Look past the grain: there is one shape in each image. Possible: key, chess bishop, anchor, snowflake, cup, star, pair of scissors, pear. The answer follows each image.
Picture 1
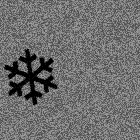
snowflake
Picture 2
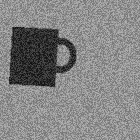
cup
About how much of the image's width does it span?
half
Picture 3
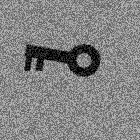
key
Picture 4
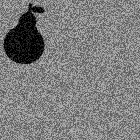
pear
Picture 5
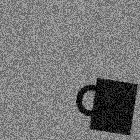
cup
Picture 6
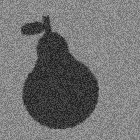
pear
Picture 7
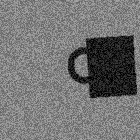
cup
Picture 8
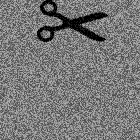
pair of scissors
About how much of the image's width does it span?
half
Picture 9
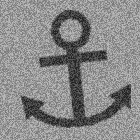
anchor
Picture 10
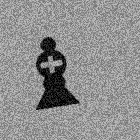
chess bishop
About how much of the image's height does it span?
half
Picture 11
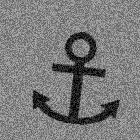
anchor
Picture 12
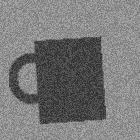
cup
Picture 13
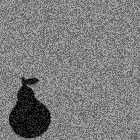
pear
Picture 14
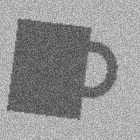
cup
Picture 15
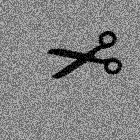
pair of scissors
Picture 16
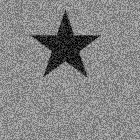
star
